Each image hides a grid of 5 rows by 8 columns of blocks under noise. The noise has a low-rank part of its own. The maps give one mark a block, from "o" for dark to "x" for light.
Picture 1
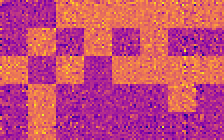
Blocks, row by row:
ooxxxxxx
oxoxoxoo
xoxoxxxx
oxooooxo
oxoooooo
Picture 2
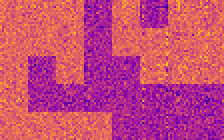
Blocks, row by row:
xxxoxoxx
xxxoxxxx
xoxooxxx
xooooooo
xxxxoooo
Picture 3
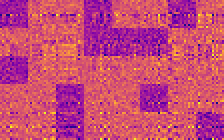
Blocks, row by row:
oxxoxxox
xxxoooxx
oxxxxxxx
xxoxxoxx
xxoxxxxo
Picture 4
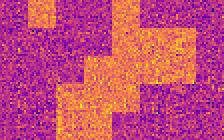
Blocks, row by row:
oxooxooo
ooooxxxo
oooxxxxo
ooxxxooo
ooxxoooo
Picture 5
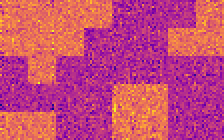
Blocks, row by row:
xxxxooox
xxxoooxx
oxoooooo
ooooxxoo
xxooxxoo
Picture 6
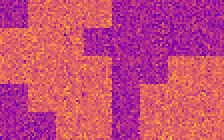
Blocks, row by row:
oxxxoooo
xxxooooo
xxxxooxx
oxxxoxxx
ooxxoxxx
